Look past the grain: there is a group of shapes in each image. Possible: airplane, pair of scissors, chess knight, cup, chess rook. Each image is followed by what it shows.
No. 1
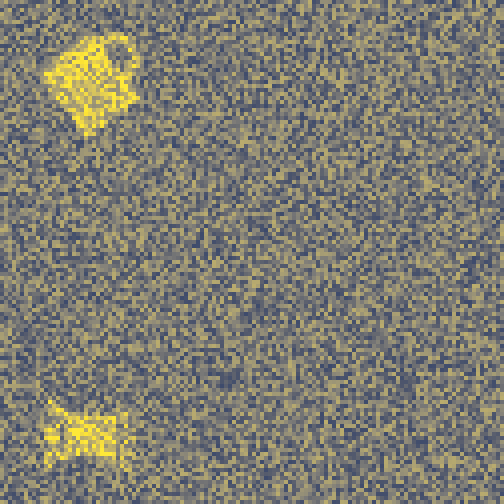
top left: light cup; bottom left: light chess rook
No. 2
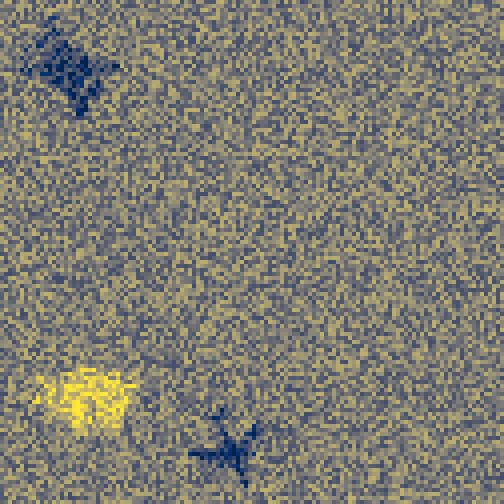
top left: dark chess rook; bottom left: light chess knight; bottom middle: dark airplane
